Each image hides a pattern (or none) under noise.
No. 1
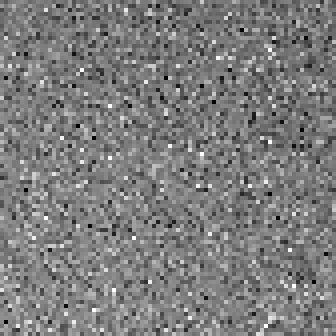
a smooth slope
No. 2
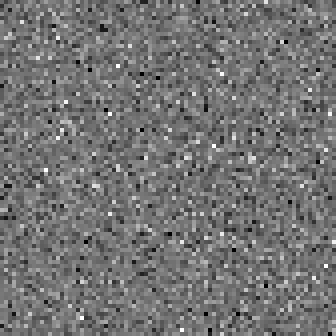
only noise
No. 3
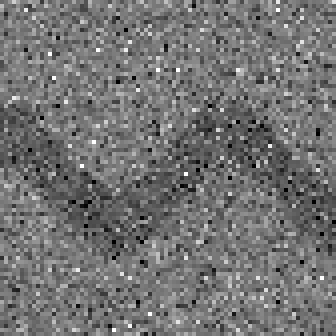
a wavy band
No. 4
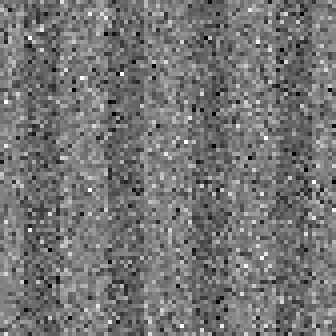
vertical stripes
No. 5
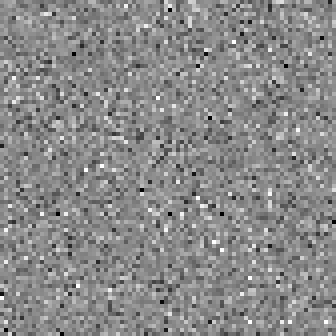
only noise
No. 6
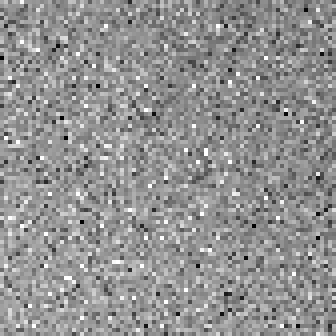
a smooth slope
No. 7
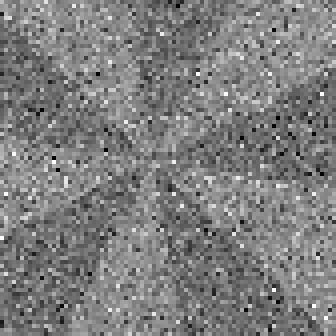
spokes from one point
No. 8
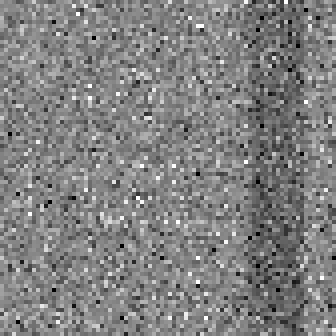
one vertical stripe
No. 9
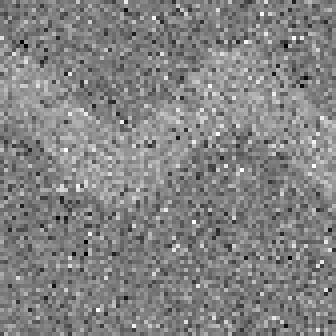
a wavy band
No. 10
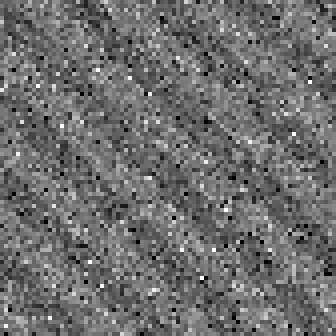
diagonal stripes
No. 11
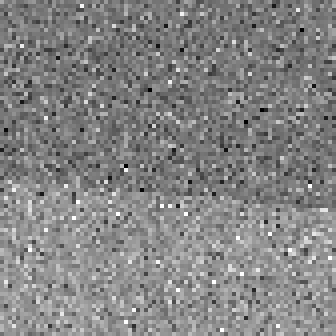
a sharp edge
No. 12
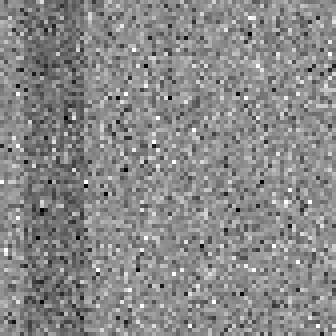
one vertical stripe
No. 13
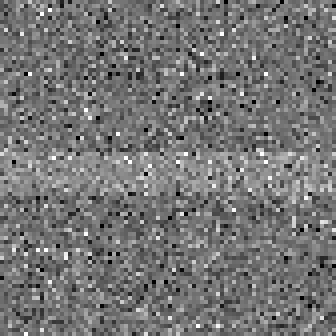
one horizontal stripe
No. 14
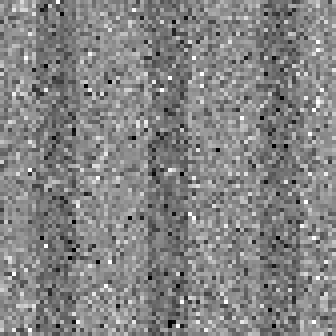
vertical stripes
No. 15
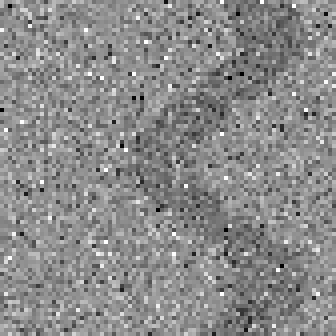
a wavy band
